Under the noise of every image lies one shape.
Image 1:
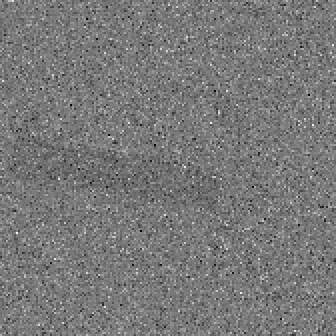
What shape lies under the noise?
bar
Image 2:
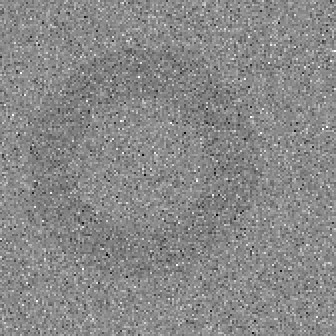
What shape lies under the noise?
ring
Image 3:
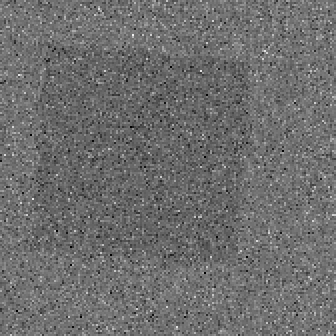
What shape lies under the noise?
square
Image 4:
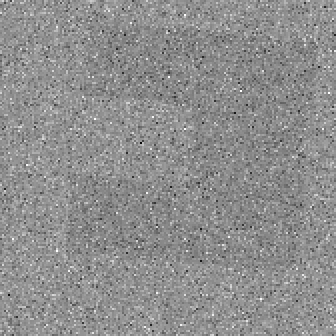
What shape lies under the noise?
square with a notch
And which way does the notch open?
left
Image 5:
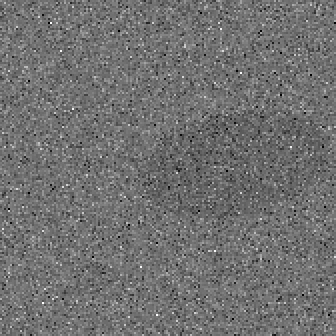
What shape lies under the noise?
ellipse
